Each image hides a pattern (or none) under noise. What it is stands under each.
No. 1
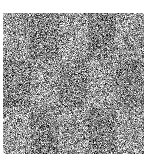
a checkerboard
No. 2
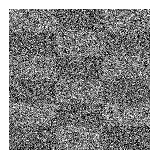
a checkerboard
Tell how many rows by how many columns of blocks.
6 by 3
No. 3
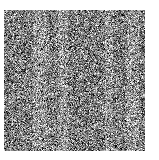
bands of columns
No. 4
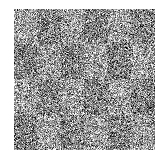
a checkerboard
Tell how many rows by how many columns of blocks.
4 by 6
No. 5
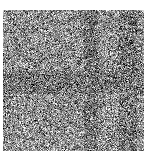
bands of rows crossing bands of columns
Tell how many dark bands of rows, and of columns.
1 and 2
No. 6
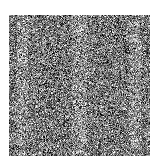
bands of columns
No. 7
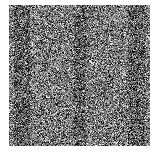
bands of columns
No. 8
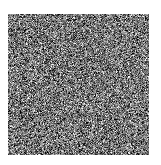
only noise
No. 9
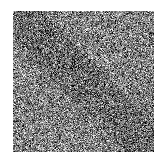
a diagonal band
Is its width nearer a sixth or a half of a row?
a half
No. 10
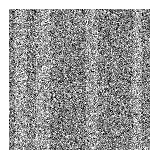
bands of columns
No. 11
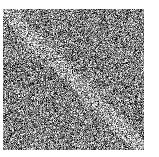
a diagonal band
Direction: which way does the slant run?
top left to bottom right
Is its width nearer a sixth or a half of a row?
a sixth
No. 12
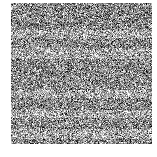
bands of rows
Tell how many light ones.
5
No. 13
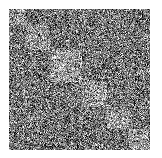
blocks along the diagonal
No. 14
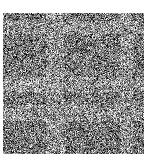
bands of rows crossing bands of columns
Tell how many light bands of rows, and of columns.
3 and 2
